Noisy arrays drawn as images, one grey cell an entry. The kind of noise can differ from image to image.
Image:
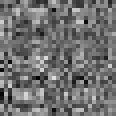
low rank plus noise
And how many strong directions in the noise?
two
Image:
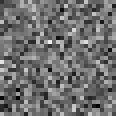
independent entries
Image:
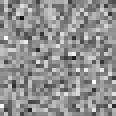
independent entries
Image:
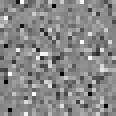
heavy tails
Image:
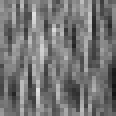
streaked along the columns
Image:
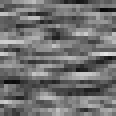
streaked along the rows
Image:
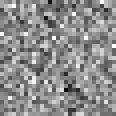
independent entries
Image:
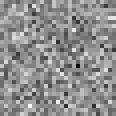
independent entries
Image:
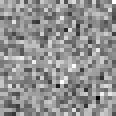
independent entries
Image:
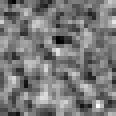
blotchy
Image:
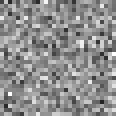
low rank plus noise
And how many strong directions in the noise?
five to eight
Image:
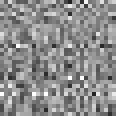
low rank plus noise
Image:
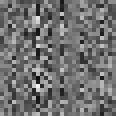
columns of uneven size
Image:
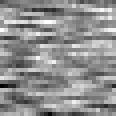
streaked along the rows
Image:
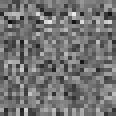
low rank plus noise
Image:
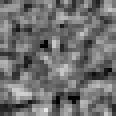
blotchy
